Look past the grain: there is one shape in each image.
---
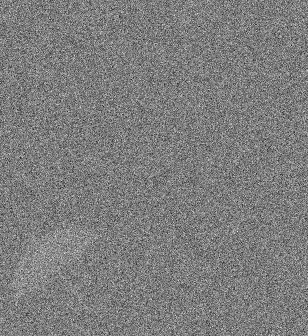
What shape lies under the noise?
umbrella
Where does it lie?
bottom left
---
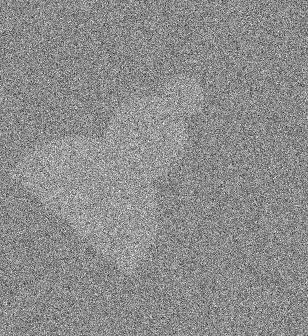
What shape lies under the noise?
chess pawn
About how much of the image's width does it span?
two thirds
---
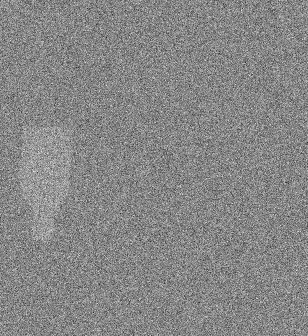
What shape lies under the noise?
bottle
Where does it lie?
middle left
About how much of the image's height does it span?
a third
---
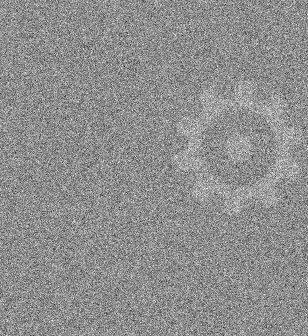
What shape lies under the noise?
gear
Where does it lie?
middle right
